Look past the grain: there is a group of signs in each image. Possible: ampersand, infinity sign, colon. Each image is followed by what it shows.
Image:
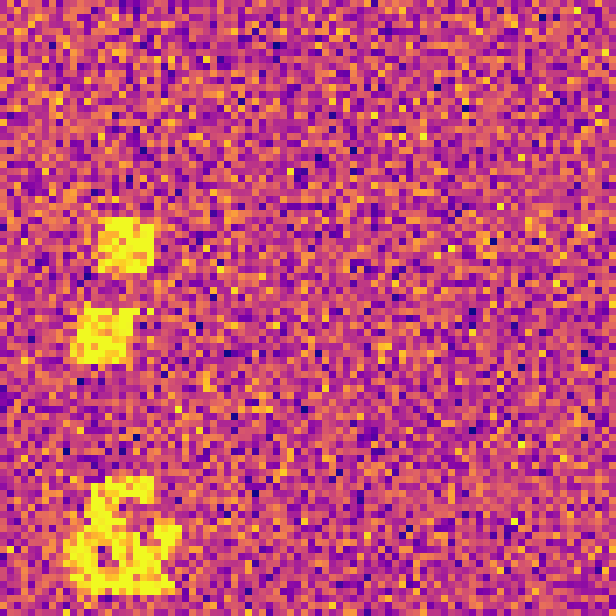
middle left: colon; bottom left: ampersand
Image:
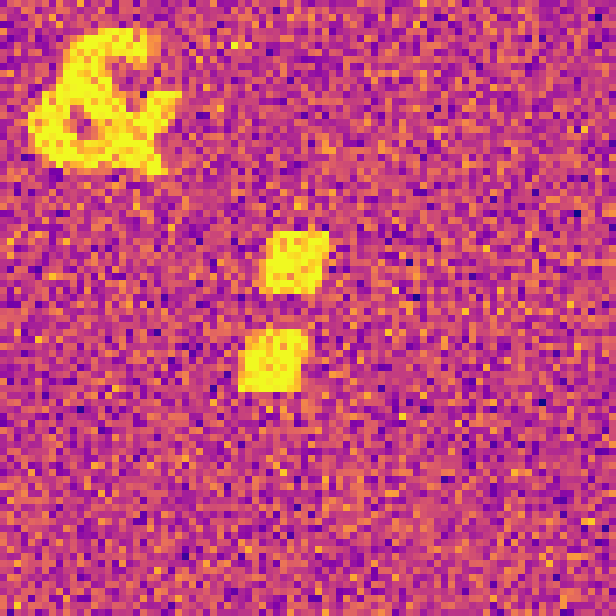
top left: ampersand; centre: colon
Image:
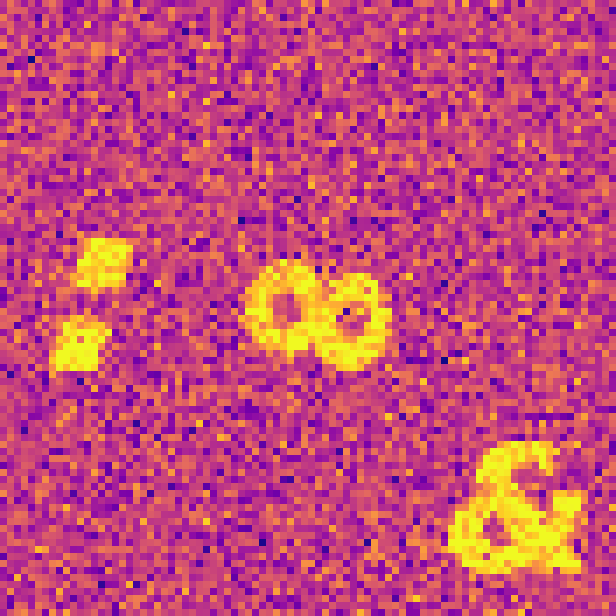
middle left: colon; centre: infinity sign; bottom right: ampersand
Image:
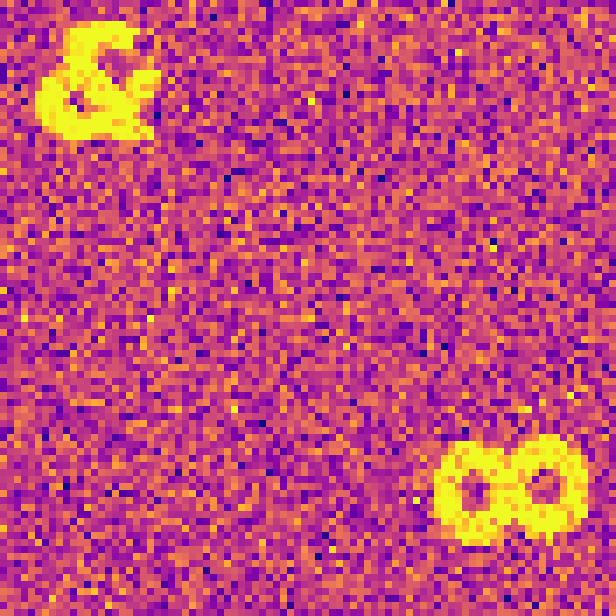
top left: ampersand; bottom right: infinity sign
